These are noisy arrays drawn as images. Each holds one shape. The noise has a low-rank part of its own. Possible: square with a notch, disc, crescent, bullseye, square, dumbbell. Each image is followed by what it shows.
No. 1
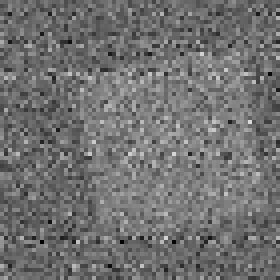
square
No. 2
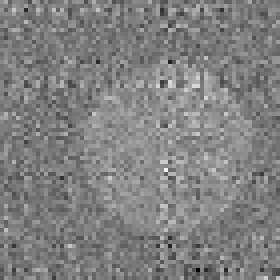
disc
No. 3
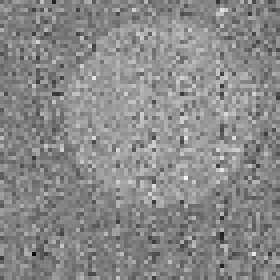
disc
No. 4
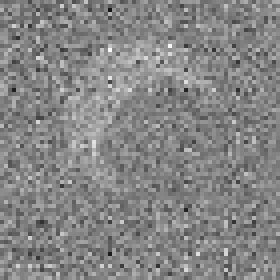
crescent
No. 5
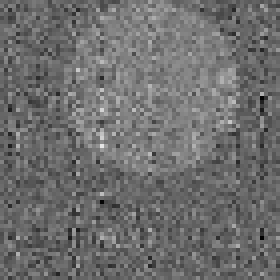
disc
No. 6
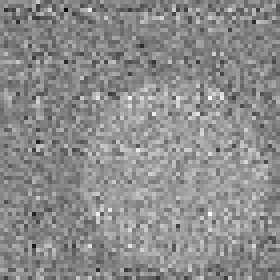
disc
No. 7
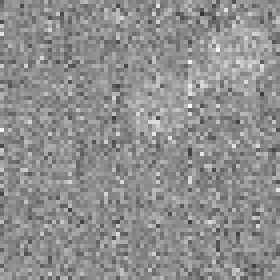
dumbbell
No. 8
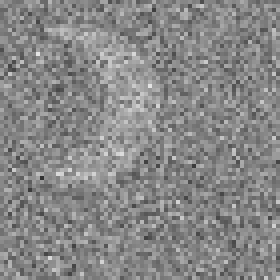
crescent
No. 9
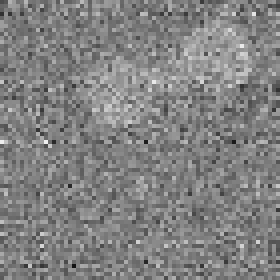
dumbbell
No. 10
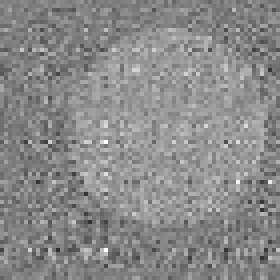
disc
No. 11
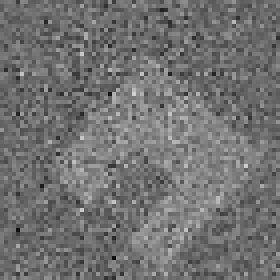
square with a notch
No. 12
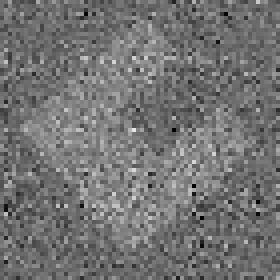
square with a notch
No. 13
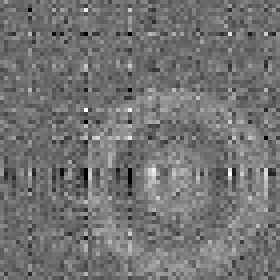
bullseye
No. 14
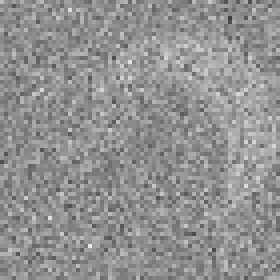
crescent
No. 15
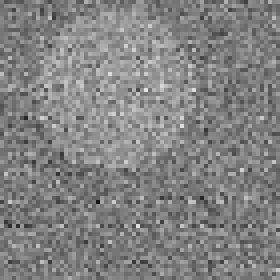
disc
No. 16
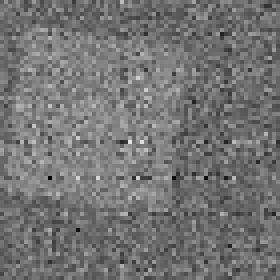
square
